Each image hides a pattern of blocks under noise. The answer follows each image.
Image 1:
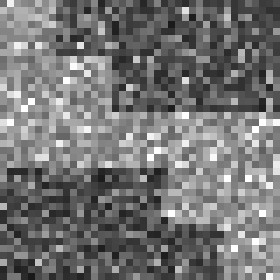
the same after a half turn
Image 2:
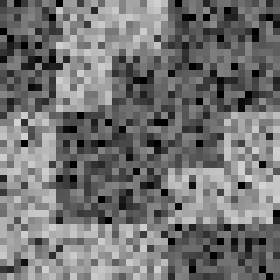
mirrored about the diagonal from the bottom left
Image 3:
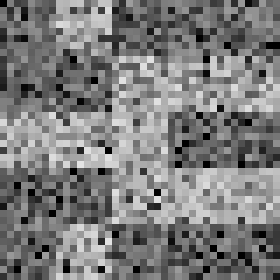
top and bottom mirror each other
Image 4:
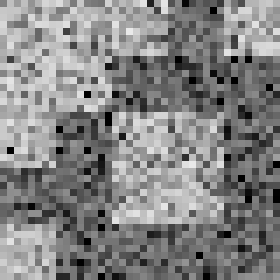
mirrored about the diagonal from the top left
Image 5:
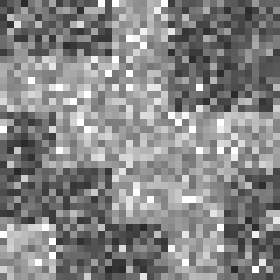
mirrored about the diagonal from the bottom left
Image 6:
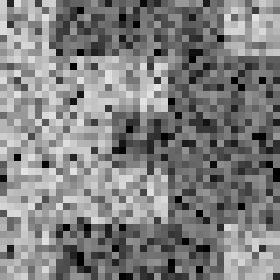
top and bottom mirror each other
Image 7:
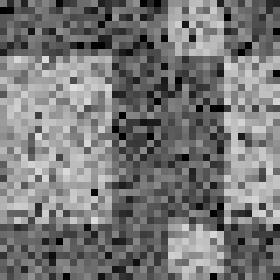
top and bottom mirror each other
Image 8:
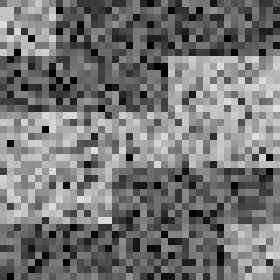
the same after a half turn
